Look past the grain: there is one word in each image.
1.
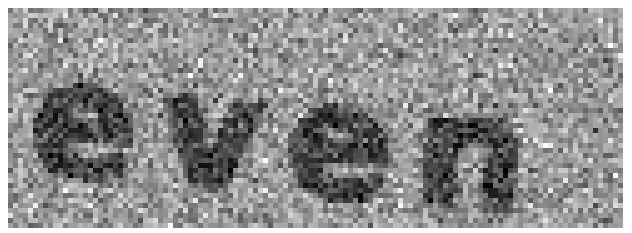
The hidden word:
even
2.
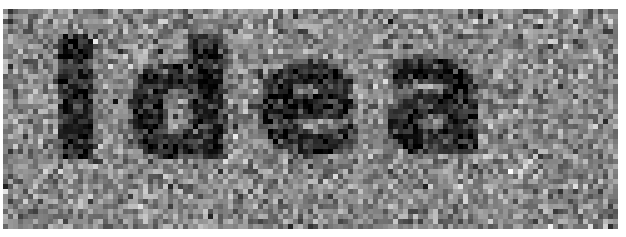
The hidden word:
idea
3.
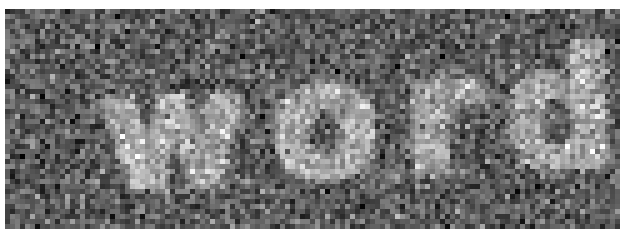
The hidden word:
word
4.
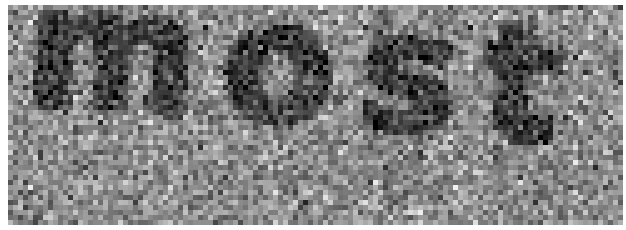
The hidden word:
most
